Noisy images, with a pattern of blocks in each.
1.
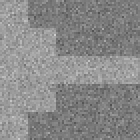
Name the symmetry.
top and bottom mirror each other
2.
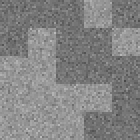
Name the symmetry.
mirrored about the diagonal from the bottom left
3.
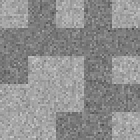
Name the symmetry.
mirrored about the diagonal from the bottom left
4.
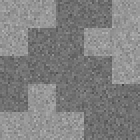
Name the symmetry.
mirrored about the diagonal from the top left
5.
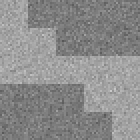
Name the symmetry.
the same after a half turn
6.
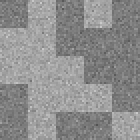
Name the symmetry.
no symmetry
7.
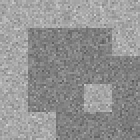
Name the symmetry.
mirrored about the diagonal from the top left
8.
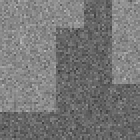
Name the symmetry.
no symmetry
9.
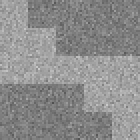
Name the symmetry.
the same after a half turn
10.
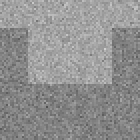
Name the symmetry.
left and right mirror each other
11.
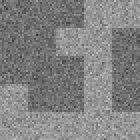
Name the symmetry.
no symmetry
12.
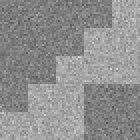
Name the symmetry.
mirrored about the diagonal from the top left
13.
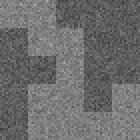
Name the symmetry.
no symmetry
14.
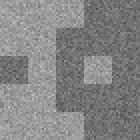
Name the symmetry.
top and bottom mirror each other
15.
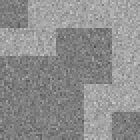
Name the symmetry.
mirrored about the diagonal from the bottom left
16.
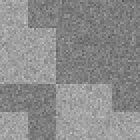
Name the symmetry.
mirrored about the diagonal from the bottom left
